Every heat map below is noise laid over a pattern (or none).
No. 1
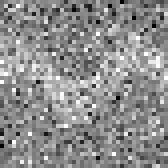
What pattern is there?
a wavy band
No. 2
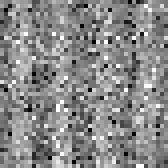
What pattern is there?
vertical stripes
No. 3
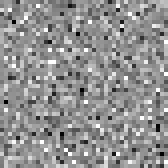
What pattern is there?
only noise
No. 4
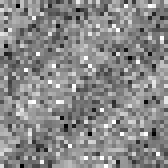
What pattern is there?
diagonal stripes
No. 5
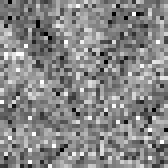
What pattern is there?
spokes from one point
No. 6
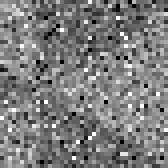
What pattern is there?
spokes from one point
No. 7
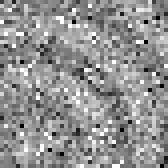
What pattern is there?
rings round one point
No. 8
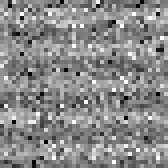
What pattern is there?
horizontal stripes
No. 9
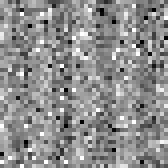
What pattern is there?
vertical stripes
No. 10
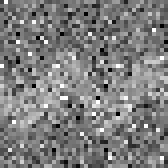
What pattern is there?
a wavy band
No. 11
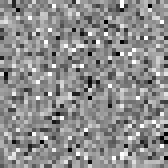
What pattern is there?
only noise
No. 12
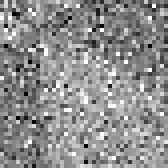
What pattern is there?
spokes from one point
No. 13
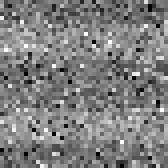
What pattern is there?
horizontal stripes
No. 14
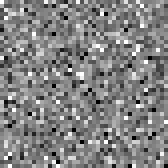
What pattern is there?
only noise
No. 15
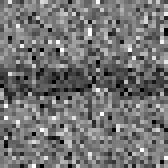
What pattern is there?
one horizontal stripe
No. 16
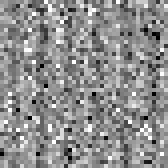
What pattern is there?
vertical stripes
